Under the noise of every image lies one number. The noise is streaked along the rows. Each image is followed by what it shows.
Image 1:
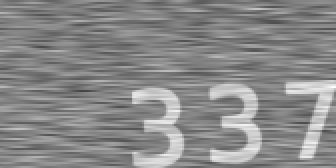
337
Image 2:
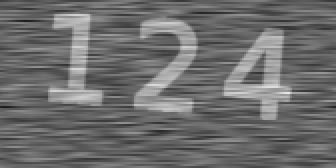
124
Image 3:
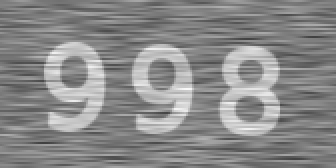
998
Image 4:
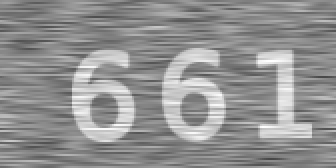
661
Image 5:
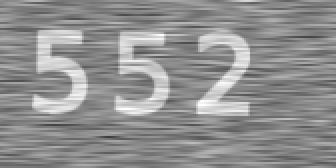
552
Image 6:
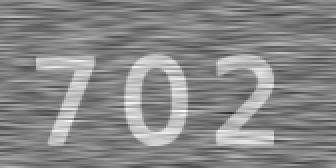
702
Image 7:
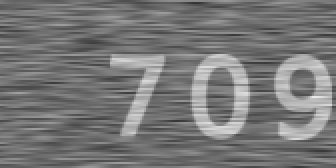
709
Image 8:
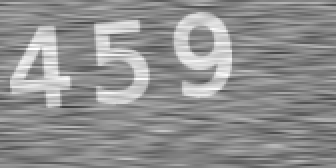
459
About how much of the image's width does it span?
two thirds
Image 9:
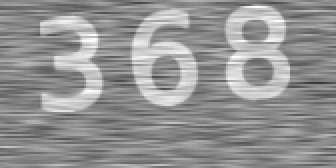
368
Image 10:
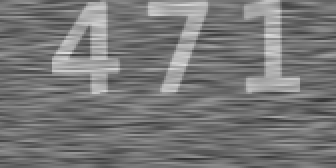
471
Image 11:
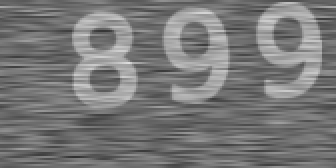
899
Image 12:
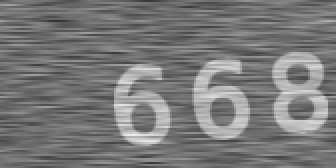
668
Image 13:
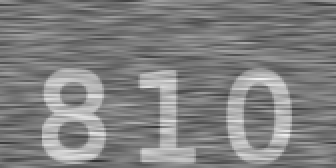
810
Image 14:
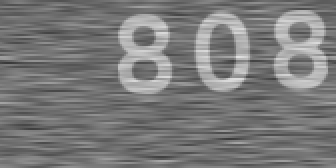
808
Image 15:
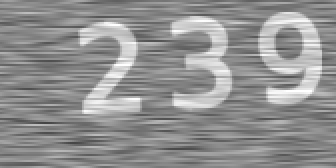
239
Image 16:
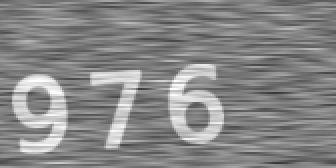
976
